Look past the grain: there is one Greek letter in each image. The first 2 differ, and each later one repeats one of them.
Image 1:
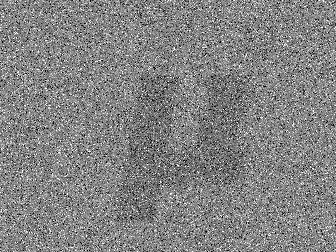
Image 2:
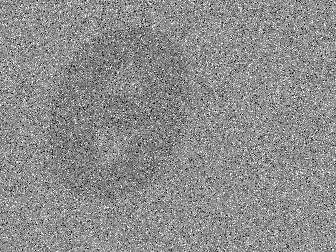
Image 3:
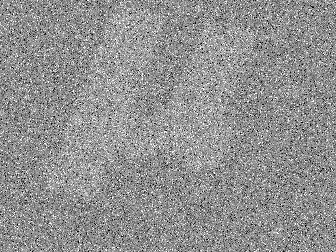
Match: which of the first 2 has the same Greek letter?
1
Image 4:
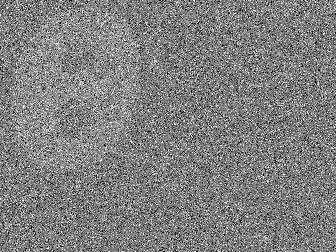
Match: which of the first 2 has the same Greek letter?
2
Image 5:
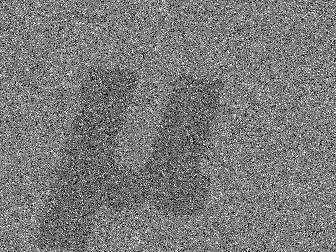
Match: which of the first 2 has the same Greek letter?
1
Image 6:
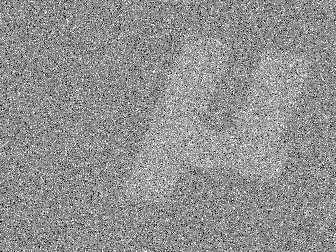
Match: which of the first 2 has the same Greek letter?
1
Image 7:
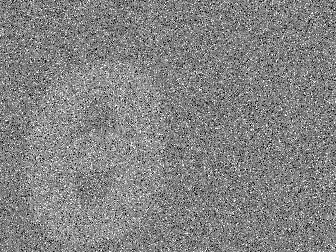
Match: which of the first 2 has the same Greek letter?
2
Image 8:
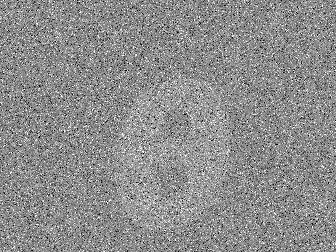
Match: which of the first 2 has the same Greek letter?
2
